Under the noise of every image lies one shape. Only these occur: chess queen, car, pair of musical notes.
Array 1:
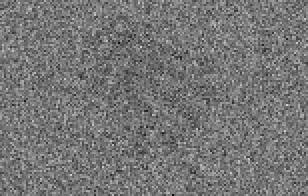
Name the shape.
chess queen
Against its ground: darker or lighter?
darker
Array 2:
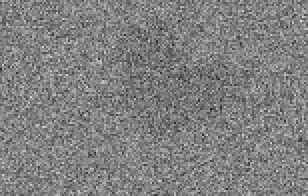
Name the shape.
car
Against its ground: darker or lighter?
darker
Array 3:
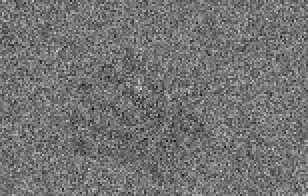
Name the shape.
chess queen
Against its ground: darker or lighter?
darker
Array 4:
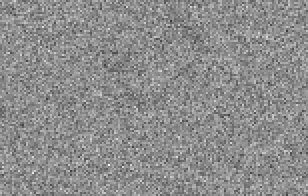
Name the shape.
pair of musical notes
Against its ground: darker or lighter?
darker
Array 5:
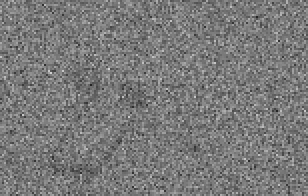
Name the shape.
pair of musical notes
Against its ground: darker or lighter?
darker
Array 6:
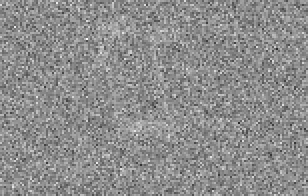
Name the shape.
pair of musical notes
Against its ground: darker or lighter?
lighter
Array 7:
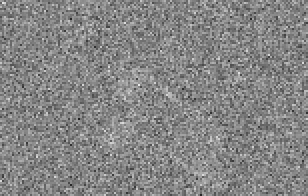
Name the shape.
pair of musical notes
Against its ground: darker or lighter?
lighter
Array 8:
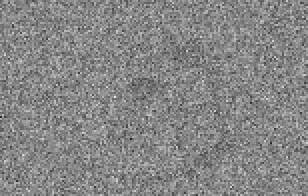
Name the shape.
pair of musical notes
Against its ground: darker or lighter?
darker
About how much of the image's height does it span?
two thirds
